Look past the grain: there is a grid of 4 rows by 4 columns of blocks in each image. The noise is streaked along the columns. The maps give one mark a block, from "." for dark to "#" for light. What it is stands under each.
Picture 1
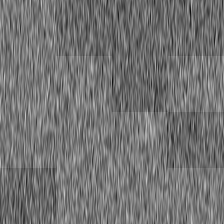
#...
##.#
###.
.###
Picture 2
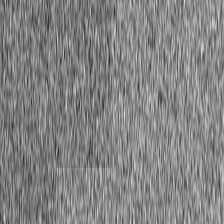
..##
..##
..##
.###
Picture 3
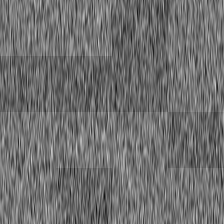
##.#
...#
###.
#.##
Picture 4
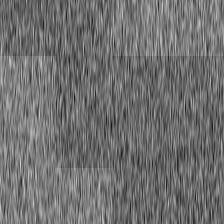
..##
#...
#...
##..
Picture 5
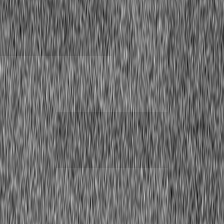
..#.
###.
#...
###.
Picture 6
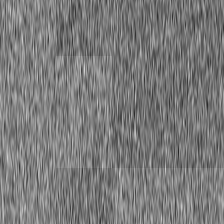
#...
##..
##..
#.##
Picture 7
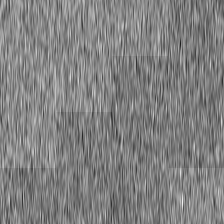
###.
##..
#...
...#
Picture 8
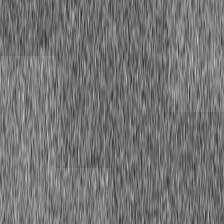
...#
#..#
#...
##..
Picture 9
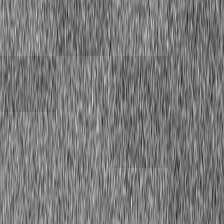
#.#.
.#..
##..
###.
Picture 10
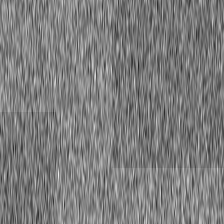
##..
##..
.#..
.###
